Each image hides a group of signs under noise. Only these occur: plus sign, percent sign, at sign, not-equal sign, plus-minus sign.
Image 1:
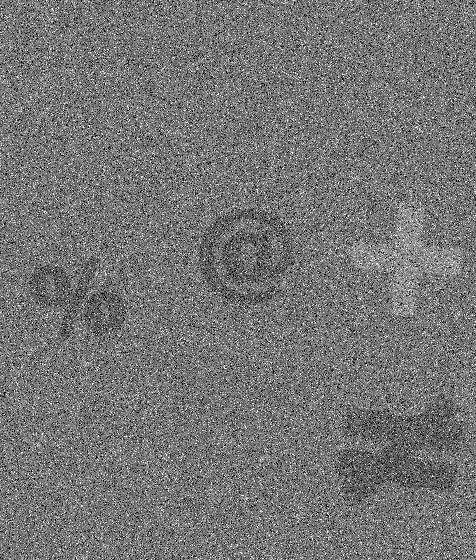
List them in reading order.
middle left: dark percent sign; centre: dark at sign; middle right: light plus sign; bottom right: dark not-equal sign
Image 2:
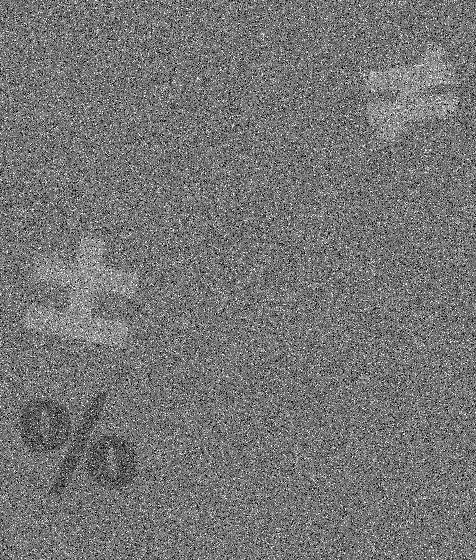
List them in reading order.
top right: light not-equal sign; middle left: light plus-minus sign; bottom left: dark percent sign
